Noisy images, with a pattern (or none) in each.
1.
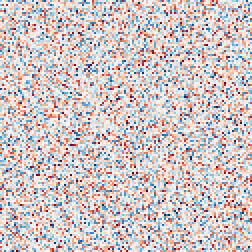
only noise
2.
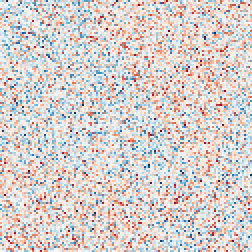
spokes from one point
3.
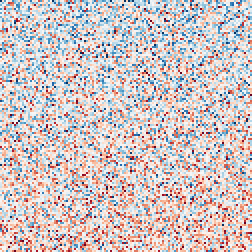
a smooth slope
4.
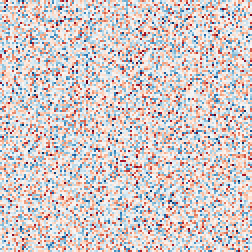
only noise
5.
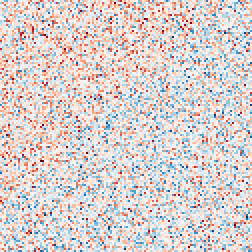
a sharp edge
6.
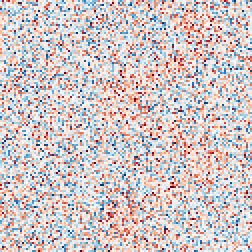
a wavy band
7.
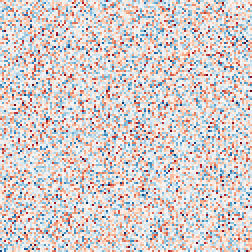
only noise
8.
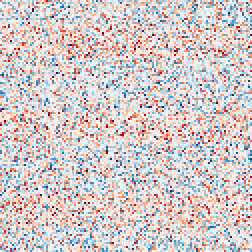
horizontal stripes
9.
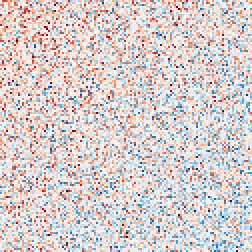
a smooth slope
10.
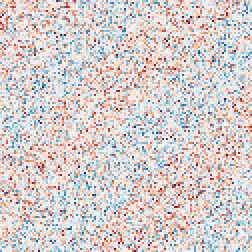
diagonal stripes
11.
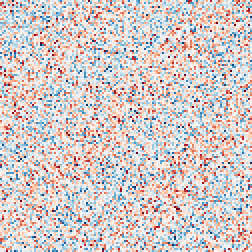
diagonal stripes
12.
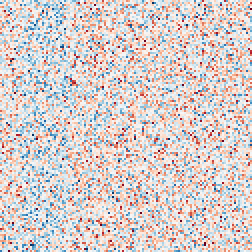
one vertical stripe
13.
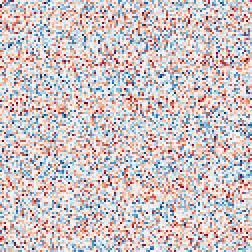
horizontal stripes
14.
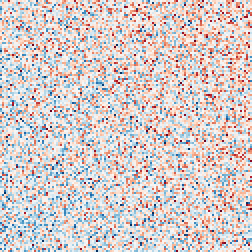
a smooth slope
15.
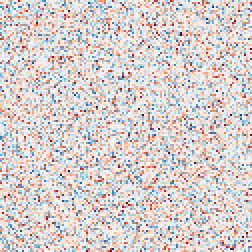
only noise
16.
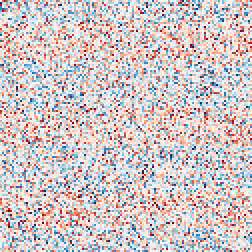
horizontal stripes
